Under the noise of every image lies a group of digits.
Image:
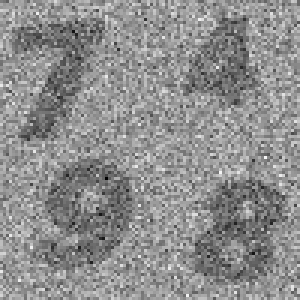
top left: 7; top right: 4; bottom left: 9; bottom right: 8
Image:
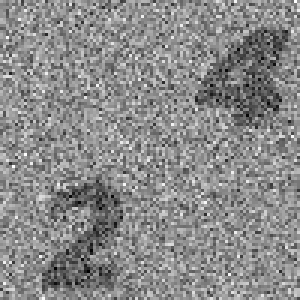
top right: 4; bottom left: 2
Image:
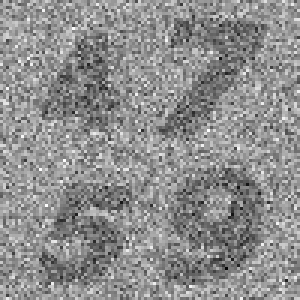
top left: 4; top right: 7; bottom left: 5; bottom right: 9
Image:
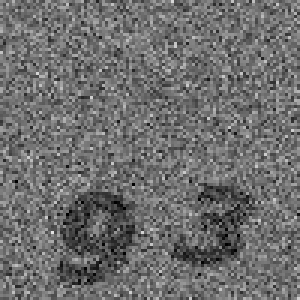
bottom left: 9; bottom right: 3
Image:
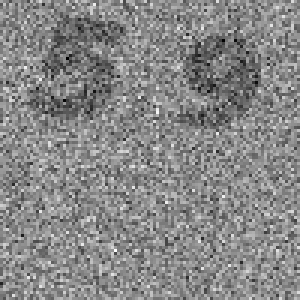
top left: 5; top right: 9
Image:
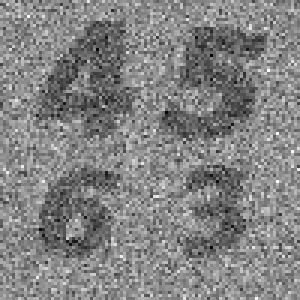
top left: 4; top right: 5; bottom left: 6; bottom right: 3
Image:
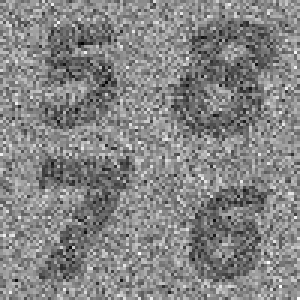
top left: 5; top right: 8; bottom left: 7; bottom right: 6
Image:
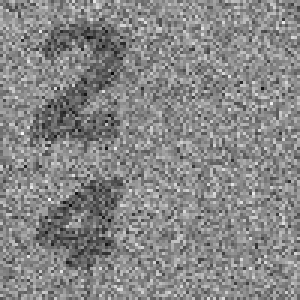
top left: 2; bottom left: 4
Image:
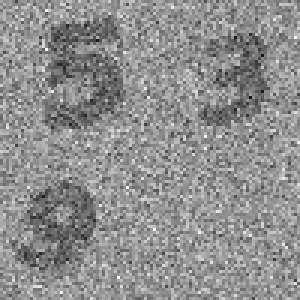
top left: 5; top right: 3; bottom left: 9
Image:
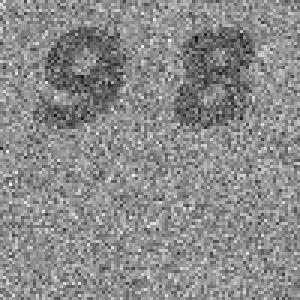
top left: 9; top right: 8
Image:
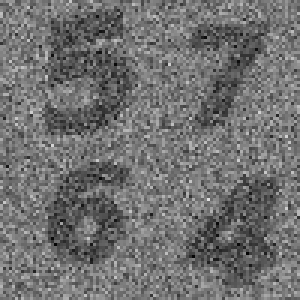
top left: 5; top right: 7; bottom left: 6; bottom right: 4
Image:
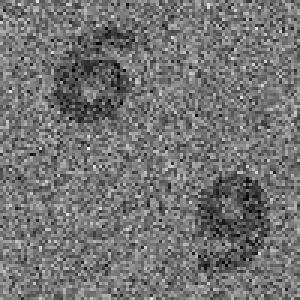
top left: 6; bottom right: 9
